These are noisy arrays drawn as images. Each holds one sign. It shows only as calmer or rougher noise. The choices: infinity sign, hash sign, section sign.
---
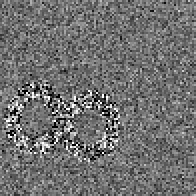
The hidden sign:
infinity sign
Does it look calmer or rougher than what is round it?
rougher
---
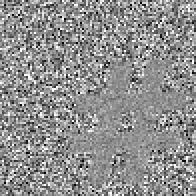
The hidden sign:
hash sign
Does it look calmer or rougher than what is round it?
calmer
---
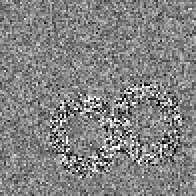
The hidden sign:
infinity sign
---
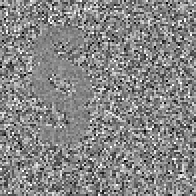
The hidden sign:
section sign
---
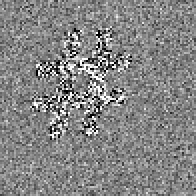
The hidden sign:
hash sign
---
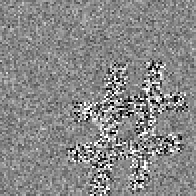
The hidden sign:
hash sign
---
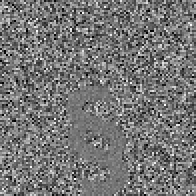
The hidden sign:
section sign
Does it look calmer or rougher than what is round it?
calmer
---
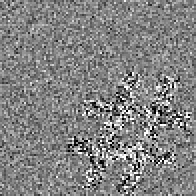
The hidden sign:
hash sign
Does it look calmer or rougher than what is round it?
rougher
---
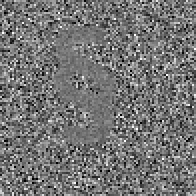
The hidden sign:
section sign
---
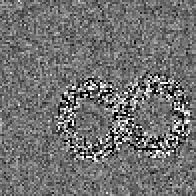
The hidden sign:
infinity sign
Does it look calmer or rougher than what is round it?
rougher
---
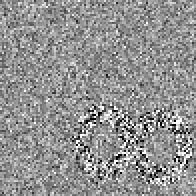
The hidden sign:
infinity sign
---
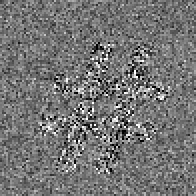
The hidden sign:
hash sign
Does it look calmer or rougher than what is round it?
rougher
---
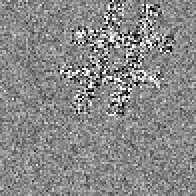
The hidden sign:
hash sign
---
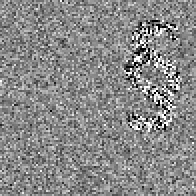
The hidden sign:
section sign
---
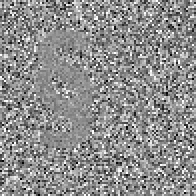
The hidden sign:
section sign
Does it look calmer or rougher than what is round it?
calmer
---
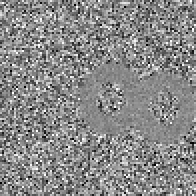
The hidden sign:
infinity sign
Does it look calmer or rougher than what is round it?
calmer
